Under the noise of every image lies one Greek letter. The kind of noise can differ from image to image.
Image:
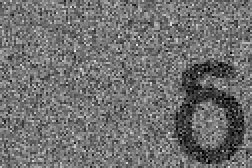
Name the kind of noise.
independent entries
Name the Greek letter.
delta
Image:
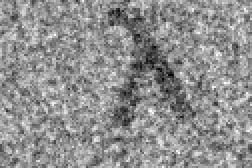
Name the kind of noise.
blotchy
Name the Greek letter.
lambda
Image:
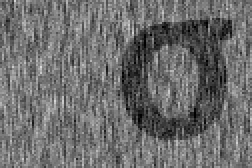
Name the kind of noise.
streaked along the columns
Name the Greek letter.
sigma
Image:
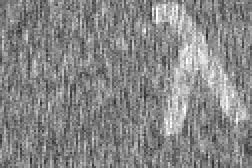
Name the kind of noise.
streaked along the columns
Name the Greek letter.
lambda
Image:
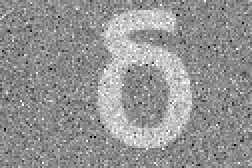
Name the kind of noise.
heavy tails
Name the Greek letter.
delta
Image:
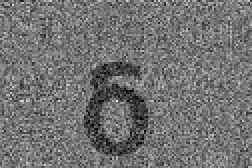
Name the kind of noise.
low rank plus noise
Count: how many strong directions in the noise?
two
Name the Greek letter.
delta
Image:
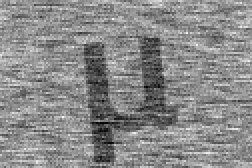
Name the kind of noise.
streaked along the rows
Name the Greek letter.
mu
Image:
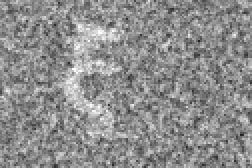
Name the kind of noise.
blotchy
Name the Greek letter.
xi
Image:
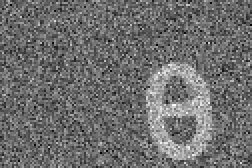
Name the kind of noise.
independent entries
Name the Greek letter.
theta
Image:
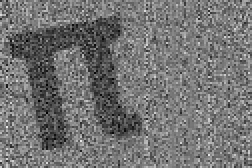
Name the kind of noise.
columns of uneven size
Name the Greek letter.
pi
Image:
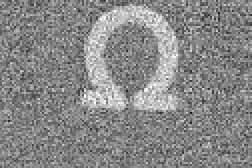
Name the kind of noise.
low rank plus noise
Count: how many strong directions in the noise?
three or four
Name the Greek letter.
omega
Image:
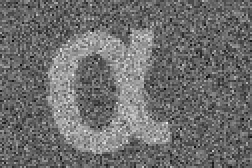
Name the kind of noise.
independent entries
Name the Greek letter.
alpha
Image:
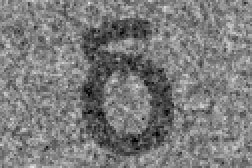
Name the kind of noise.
blotchy
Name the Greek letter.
delta
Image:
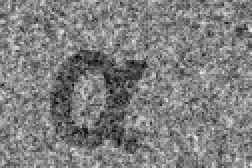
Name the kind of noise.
blotchy
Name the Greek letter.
alpha
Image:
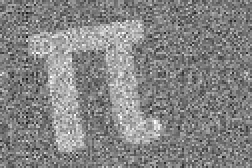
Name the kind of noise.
low rank plus noise
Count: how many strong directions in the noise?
two
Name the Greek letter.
pi
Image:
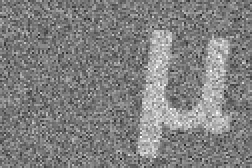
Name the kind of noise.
low rank plus noise
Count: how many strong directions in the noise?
one
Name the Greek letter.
mu
